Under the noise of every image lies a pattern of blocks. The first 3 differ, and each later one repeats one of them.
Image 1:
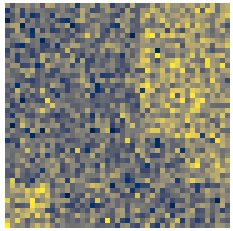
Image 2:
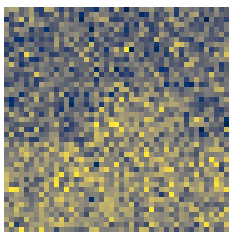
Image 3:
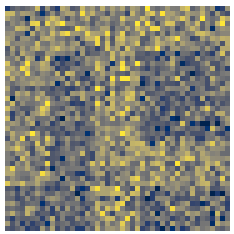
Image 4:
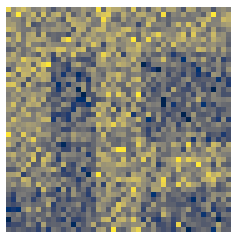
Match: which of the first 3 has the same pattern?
3
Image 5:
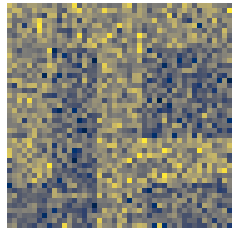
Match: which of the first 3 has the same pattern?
3
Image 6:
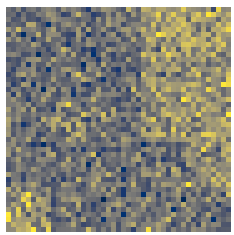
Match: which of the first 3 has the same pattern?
1
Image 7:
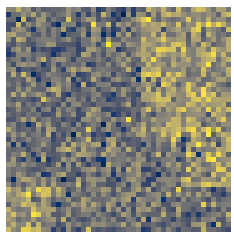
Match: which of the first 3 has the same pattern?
1
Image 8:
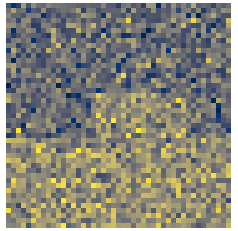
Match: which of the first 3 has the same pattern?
2
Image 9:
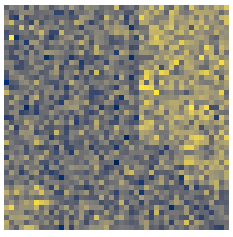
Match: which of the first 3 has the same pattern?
1
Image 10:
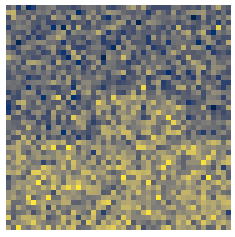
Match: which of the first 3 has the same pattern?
2
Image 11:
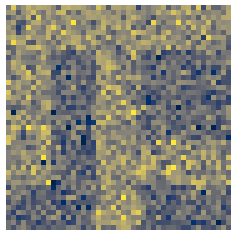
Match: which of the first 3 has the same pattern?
3
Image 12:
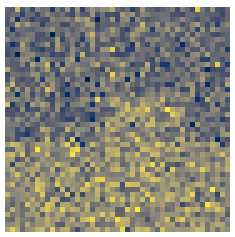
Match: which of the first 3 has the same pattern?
2
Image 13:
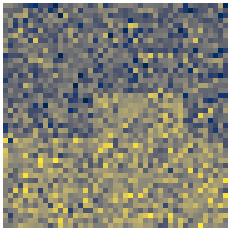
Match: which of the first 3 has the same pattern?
2
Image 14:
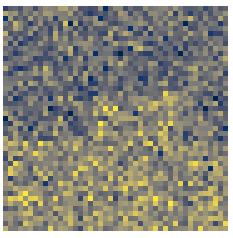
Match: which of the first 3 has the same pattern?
2
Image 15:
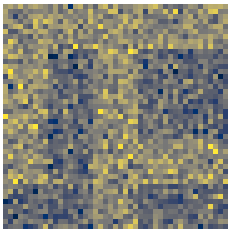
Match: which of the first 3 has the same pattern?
3
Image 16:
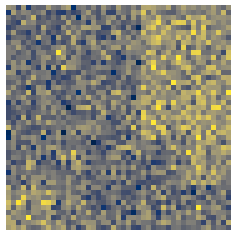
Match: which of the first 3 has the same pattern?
1
